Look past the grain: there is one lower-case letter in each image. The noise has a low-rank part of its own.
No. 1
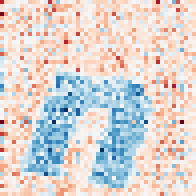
n
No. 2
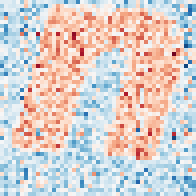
n
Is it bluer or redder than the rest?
redder
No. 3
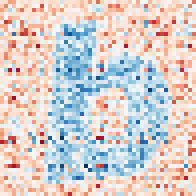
b
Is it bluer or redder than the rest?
bluer
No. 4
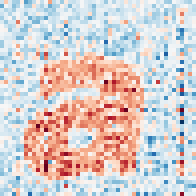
a
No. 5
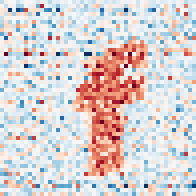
f
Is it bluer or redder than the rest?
redder
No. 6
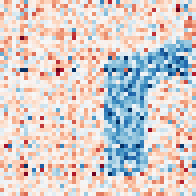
r
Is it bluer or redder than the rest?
bluer
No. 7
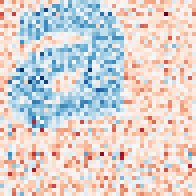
a
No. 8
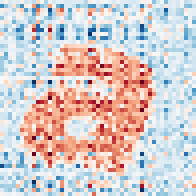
a
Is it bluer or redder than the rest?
redder
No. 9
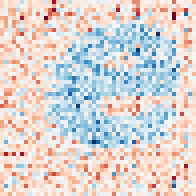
e
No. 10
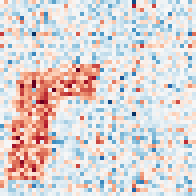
r
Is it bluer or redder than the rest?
redder
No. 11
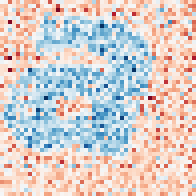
a
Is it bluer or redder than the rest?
bluer
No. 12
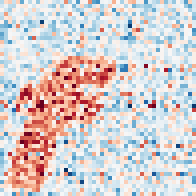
f
